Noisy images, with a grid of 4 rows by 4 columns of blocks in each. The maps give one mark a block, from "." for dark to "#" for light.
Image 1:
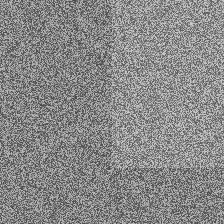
. . # #
. . # #
. . # #
. . . .
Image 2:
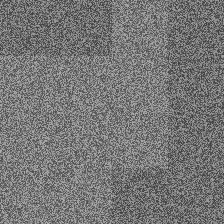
. . # .
# # # .
# # # .
# # . .
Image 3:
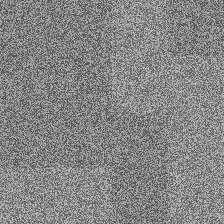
. . # .
. . # #
. . . #
# # . #
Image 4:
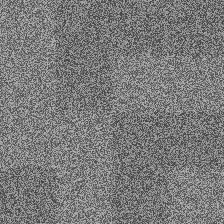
# . . .
# . # #
# # . .
. # . #
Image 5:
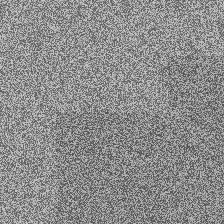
# # # #
# # # .
# . . .
# . . .
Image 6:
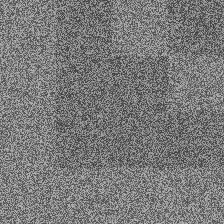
# . # .
# . . #
# . . .
# # # #
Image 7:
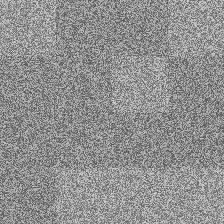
# . . #
. . # .
. . . .
. # # #
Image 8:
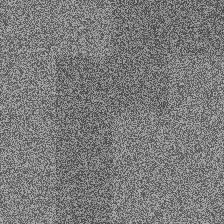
# # . .
# . . #
# . # #
# . # #
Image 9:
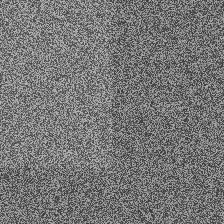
# # . .
# # . .
# # . .
. . . .
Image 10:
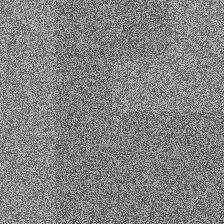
# . . #
# . # #
# . . .
# . . .
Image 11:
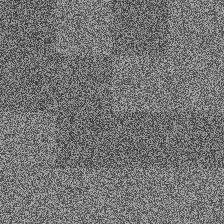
. # . #
. . # #
# . . .
# # # #
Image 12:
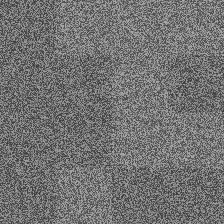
. # # #
. . # .
. . # #
. # . .
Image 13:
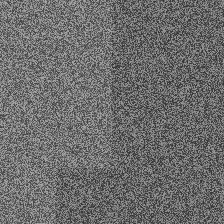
# # . .
# # . .
# # . .
# . . .
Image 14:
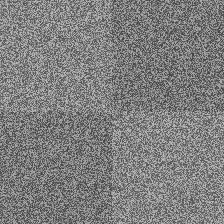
# # . .
# # . .
. . # #
. . # #
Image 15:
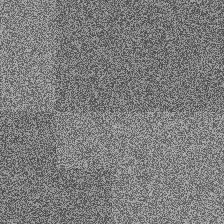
# . . .
# . . .
. # # #
. . # #
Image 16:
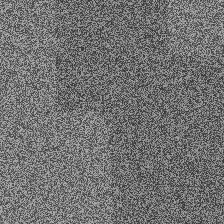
# . . #
# . . .
# # . .
# # . .
